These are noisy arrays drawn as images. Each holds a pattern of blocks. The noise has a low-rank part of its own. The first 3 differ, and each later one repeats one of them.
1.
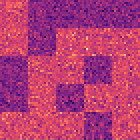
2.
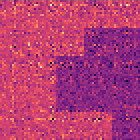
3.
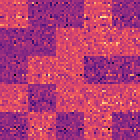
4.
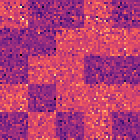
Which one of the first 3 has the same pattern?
3
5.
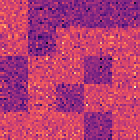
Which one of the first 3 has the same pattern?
1
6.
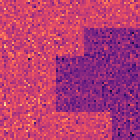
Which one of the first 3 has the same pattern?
2
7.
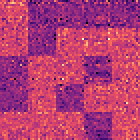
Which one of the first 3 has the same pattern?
1
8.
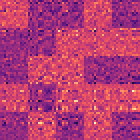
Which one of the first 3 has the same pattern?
3
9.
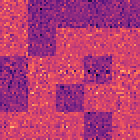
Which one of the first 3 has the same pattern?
1
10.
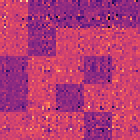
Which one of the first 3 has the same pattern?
1
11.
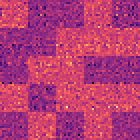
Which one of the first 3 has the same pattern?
3
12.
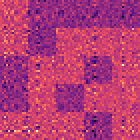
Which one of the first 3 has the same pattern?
1
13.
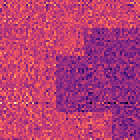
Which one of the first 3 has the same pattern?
2
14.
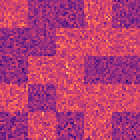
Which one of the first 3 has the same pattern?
3
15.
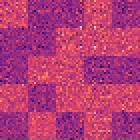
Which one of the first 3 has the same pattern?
3
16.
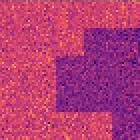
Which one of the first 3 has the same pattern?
2
